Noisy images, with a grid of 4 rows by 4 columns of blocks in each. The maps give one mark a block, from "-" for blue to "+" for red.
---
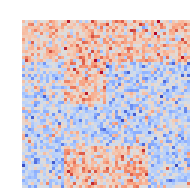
++++
-+--
----
-++-
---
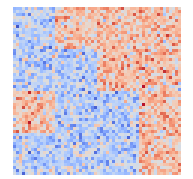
-+++
--++
+--+
---+
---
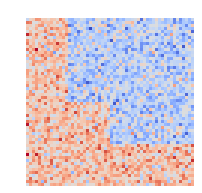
+---
+---
++--
++++
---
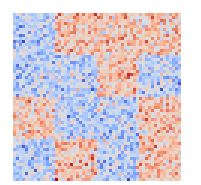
-+++
--+-
+--+
-+-+
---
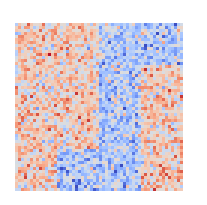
++--
++-+
++-+
+--+
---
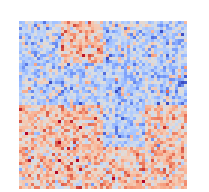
-+--
----
++-+
++++
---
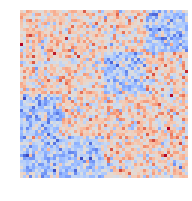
+++-
++-+
-+++
--++
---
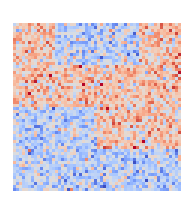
+--+
++++
--++
----
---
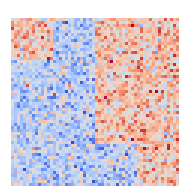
+-++
--++
--++
---+
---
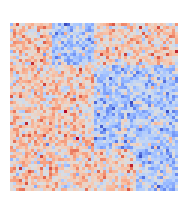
+-++
++--
++--
+++-
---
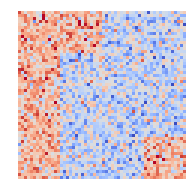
++--
+---
+---
+--+
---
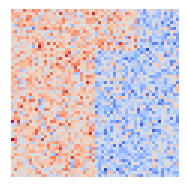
+++-
++--
++--
++--
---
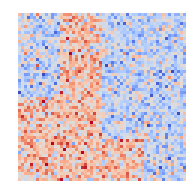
-+--
-+--
++--
+++-
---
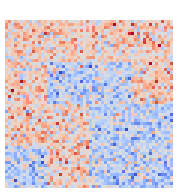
++++
+--+
++--
-+--
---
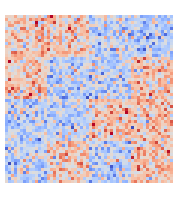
++--
+--+
--++
-+-+
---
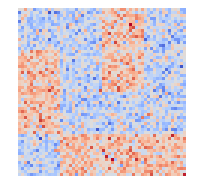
--+-
+-+-
+---
-+++
